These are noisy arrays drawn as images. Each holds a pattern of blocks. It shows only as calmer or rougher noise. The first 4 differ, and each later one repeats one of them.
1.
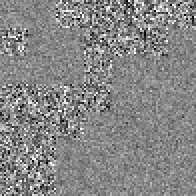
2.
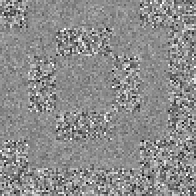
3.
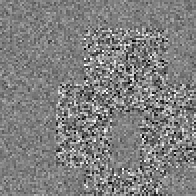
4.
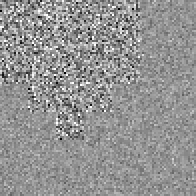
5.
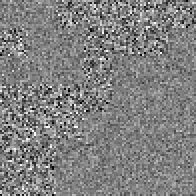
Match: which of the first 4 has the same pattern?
1
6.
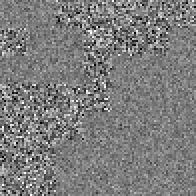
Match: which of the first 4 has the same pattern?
1
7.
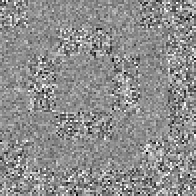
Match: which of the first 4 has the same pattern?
2
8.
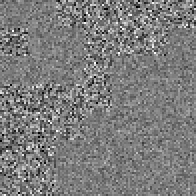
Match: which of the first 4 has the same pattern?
1
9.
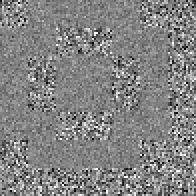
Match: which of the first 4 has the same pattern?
2
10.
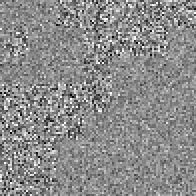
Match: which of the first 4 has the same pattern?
1
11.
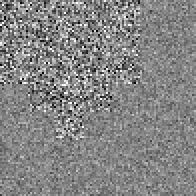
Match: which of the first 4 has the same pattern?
4
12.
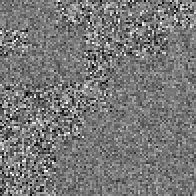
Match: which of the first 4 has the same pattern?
1
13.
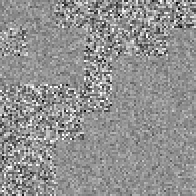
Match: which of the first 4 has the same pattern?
1
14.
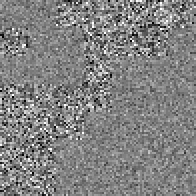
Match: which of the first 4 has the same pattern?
1
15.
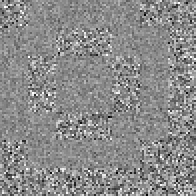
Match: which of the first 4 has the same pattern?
2
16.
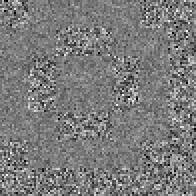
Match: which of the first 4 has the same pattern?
2
